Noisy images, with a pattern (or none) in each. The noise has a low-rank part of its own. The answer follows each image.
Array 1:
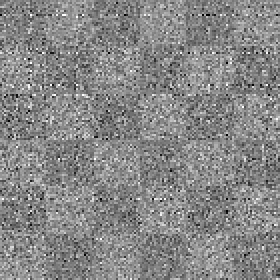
a checkerboard
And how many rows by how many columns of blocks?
6 by 6
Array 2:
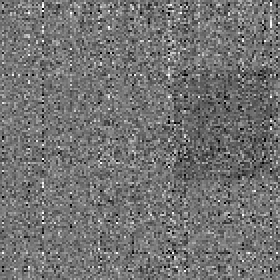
one block
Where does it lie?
middle right
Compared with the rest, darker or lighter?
darker
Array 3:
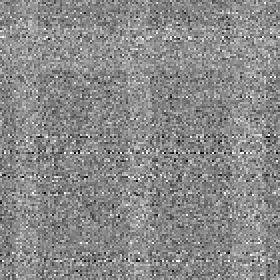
bands of rows crossing bands of columns
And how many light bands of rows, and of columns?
1 and 3
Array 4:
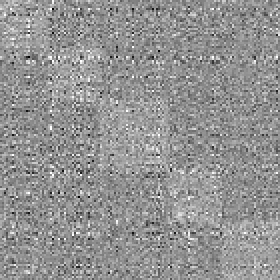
blocks along the diagonal
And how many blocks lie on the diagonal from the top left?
5
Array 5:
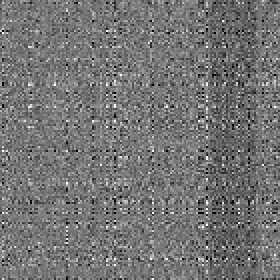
one band of columns
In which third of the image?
right
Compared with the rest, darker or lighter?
darker
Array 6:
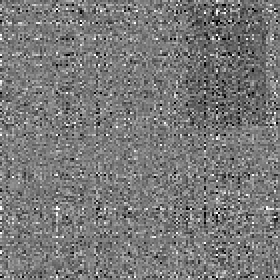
one block
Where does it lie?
top right
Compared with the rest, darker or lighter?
darker
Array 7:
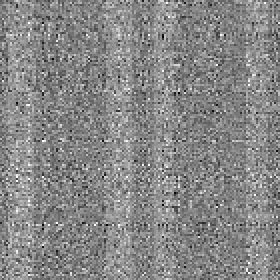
bands of columns
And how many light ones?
4
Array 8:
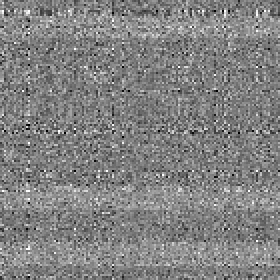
bands of rows
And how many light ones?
3
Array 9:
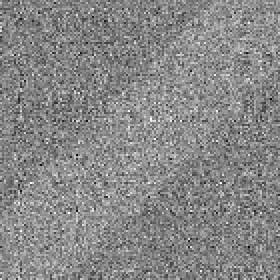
a diagonal band
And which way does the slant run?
bottom left to top right
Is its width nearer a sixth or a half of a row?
a half
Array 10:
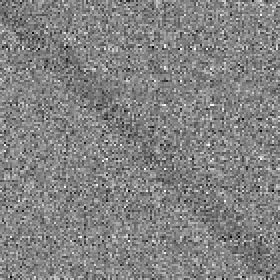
a diagonal band
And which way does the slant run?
top left to bottom right
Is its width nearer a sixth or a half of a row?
a sixth
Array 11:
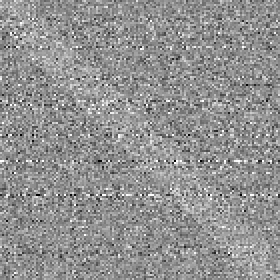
a diagonal band
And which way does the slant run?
top left to bottom right
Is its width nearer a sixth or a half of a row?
a sixth
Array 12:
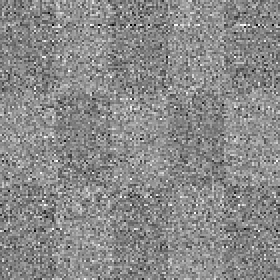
a checkerboard
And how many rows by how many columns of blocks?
3 by 5
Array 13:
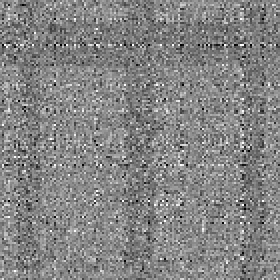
bands of rows crossing bands of columns
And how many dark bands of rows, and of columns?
1 and 3
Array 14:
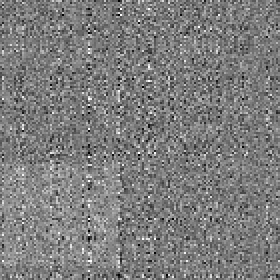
one block
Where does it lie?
bottom left
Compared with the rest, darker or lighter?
lighter
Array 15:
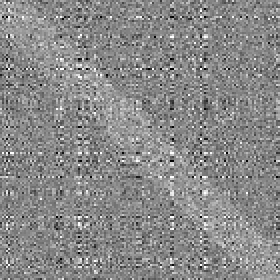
a diagonal band
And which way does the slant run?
top left to bottom right
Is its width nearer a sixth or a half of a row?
a sixth
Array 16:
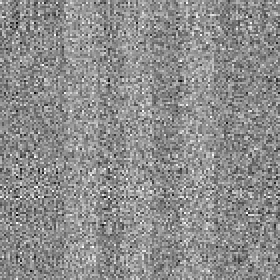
bands of columns
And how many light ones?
3
